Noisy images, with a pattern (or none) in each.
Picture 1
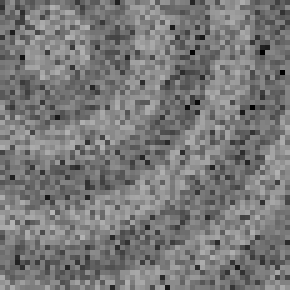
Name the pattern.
rings round one point
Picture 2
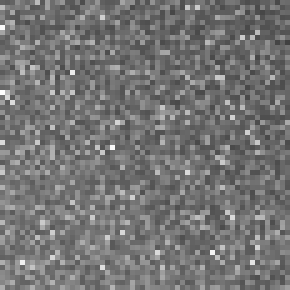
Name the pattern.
a smooth slope
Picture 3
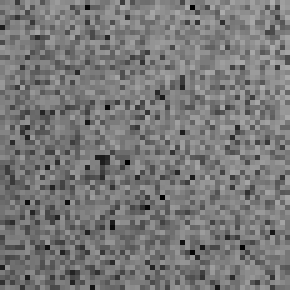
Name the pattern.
a smooth slope
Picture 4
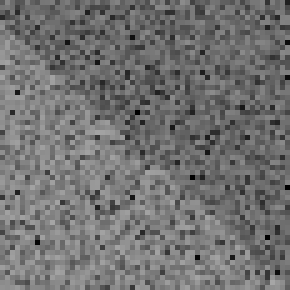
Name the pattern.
a sharp edge
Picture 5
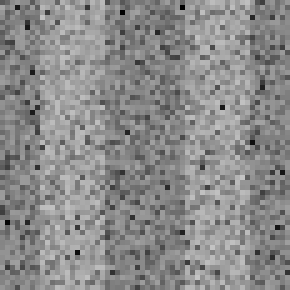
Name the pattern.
vertical stripes
